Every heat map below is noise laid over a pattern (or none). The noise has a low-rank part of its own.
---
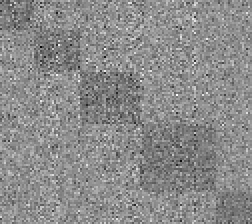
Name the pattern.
blocks along the diagonal
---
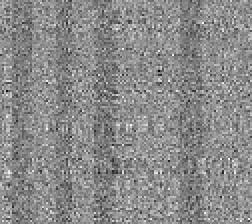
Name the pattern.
bands of columns
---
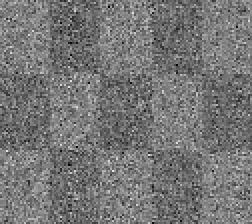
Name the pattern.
a checkerboard
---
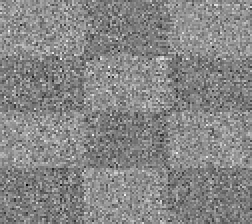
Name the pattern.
a checkerboard
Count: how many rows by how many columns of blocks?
4 by 3
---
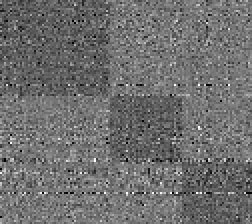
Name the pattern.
blocks along the diagonal
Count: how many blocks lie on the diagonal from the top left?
3
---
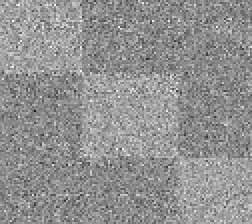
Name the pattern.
blocks along the diagonal
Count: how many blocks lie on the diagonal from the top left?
3
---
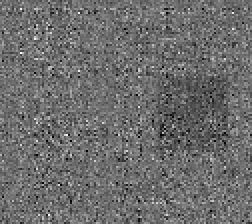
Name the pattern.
one block
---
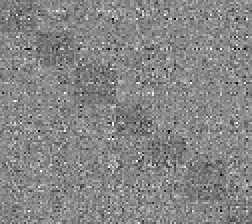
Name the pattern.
blocks along the diagonal
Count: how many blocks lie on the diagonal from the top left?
7
